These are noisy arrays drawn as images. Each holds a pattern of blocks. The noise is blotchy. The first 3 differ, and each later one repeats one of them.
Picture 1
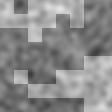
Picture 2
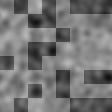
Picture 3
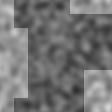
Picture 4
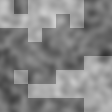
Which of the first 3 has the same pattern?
1
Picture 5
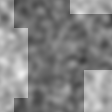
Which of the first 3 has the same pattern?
3
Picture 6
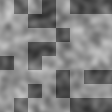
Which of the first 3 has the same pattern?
2
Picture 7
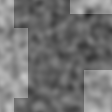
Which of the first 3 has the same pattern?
3
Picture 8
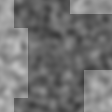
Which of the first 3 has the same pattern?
3
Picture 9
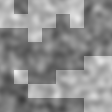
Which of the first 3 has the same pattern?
1
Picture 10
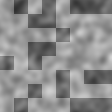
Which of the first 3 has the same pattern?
2
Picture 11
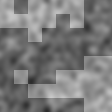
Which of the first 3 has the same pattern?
1
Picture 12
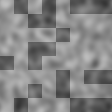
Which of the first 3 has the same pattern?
2
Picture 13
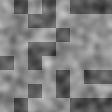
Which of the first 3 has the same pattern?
2
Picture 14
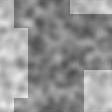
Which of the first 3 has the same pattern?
3
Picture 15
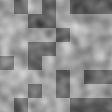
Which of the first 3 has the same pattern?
2
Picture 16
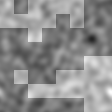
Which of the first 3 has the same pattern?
1
